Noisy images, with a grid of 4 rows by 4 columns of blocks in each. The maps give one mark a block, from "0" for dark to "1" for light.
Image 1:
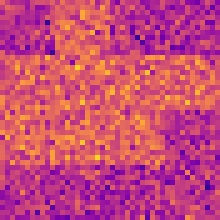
0 1 0 0
1 1 1 1
1 1 1 0
0 0 0 0
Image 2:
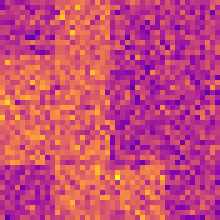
0 1 0 0
1 1 0 0
1 1 0 0
0 1 1 0
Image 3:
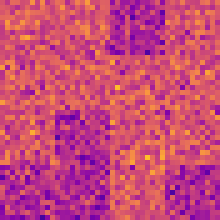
1 1 0 1
1 1 1 1
1 0 1 1
0 0 1 0
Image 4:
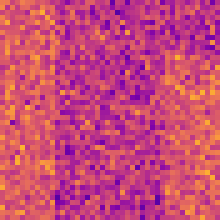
1 0 0 0
1 0 0 1
1 0 0 1
1 0 0 1
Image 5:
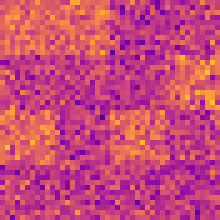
1 1 0 0
0 0 0 1
1 0 1 0
0 0 0 0
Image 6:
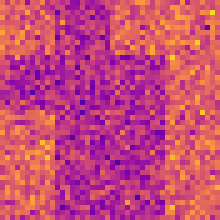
1 0 1 1
0 0 0 1
1 0 0 1
1 0 0 1
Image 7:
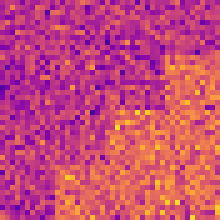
0 0 0 0
0 0 0 1
0 0 1 1
0 1 1 1
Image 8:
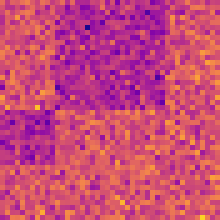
1 0 0 1
1 0 0 1
0 1 1 1
1 1 1 1
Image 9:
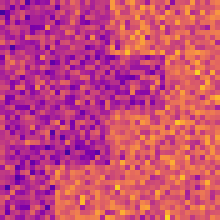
0 0 1 1
0 0 0 1
0 0 1 1
0 1 1 1
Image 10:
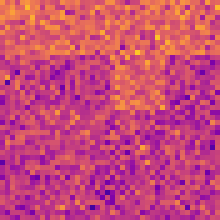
1 1 1 1
0 0 1 0
0 0 0 0
0 0 0 0
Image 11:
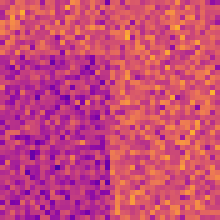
1 1 1 1
0 0 1 1
0 0 1 1
0 0 1 1
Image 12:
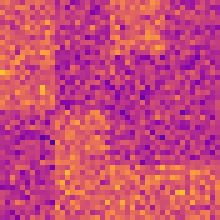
1 0 1 0
1 0 0 0
0 1 0 0
0 1 1 1
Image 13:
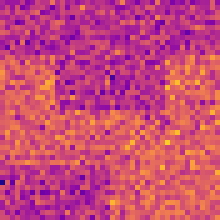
0 0 0 0
1 0 0 1
1 1 1 1
0 0 1 1
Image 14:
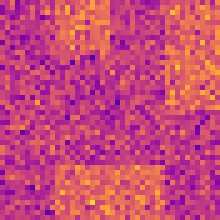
0 1 0 1
0 0 0 1
0 0 0 0
0 1 1 0
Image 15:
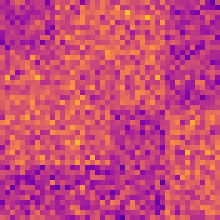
0 1 1 0
1 1 1 0
1 1 0 1
0 0 0 1
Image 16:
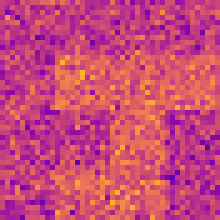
0 0 0 0
0 1 1 1
0 0 1 0
0 1 1 0
